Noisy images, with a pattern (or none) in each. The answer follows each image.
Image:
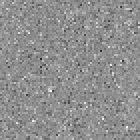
only noise
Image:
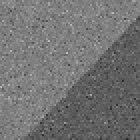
a sharp edge
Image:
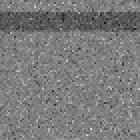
one horizontal stripe
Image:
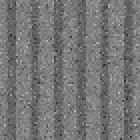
vertical stripes
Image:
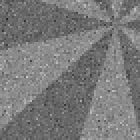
spokes from one point
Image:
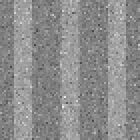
vertical stripes
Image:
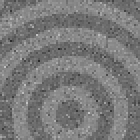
rings round one point
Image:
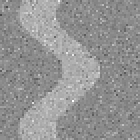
a wavy band
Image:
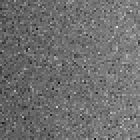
a smooth slope
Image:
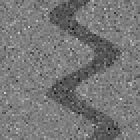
a wavy band
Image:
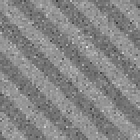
diagonal stripes
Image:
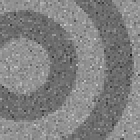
rings round one point
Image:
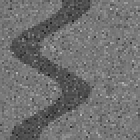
a wavy band
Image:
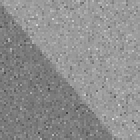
a sharp edge
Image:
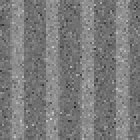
vertical stripes
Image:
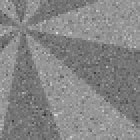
spokes from one point
